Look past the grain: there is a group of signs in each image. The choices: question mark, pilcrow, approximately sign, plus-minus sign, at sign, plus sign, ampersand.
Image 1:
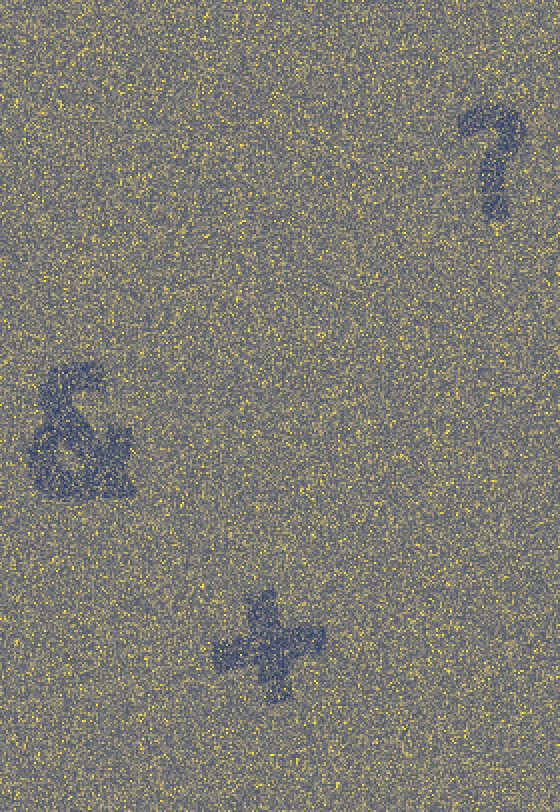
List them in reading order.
top right: question mark; middle left: ampersand; bottom middle: plus sign
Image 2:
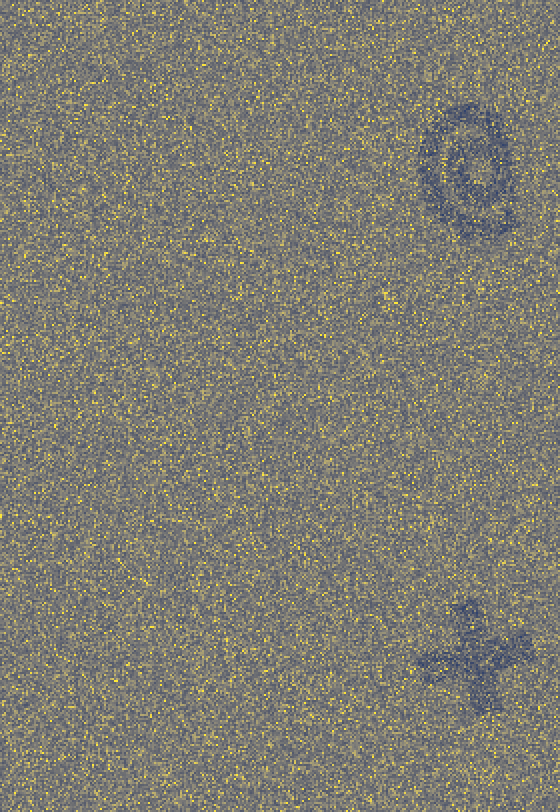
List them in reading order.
top right: at sign; bottom right: plus sign
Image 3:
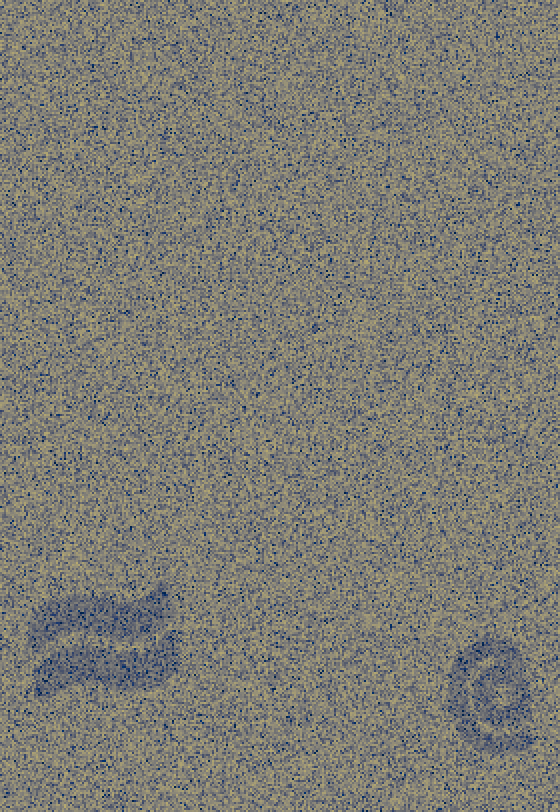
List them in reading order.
bottom left: approximately sign; bottom right: at sign
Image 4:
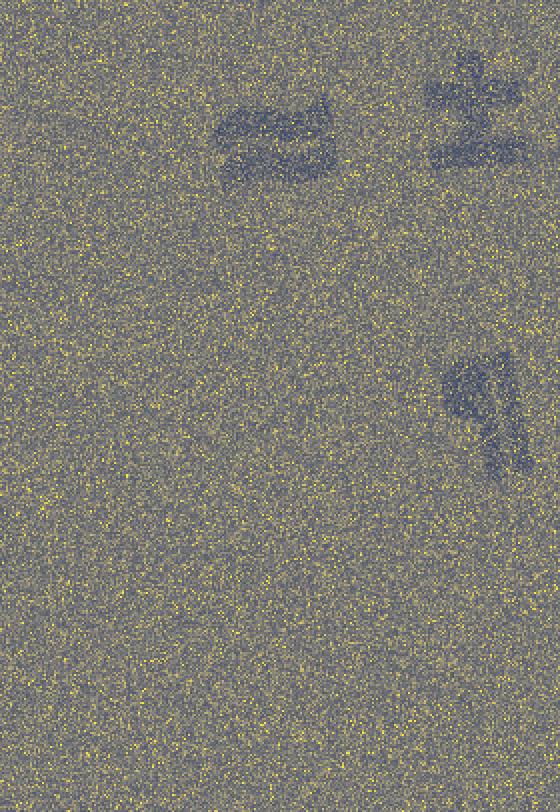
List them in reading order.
top middle: approximately sign; top right: plus-minus sign; middle right: pilcrow
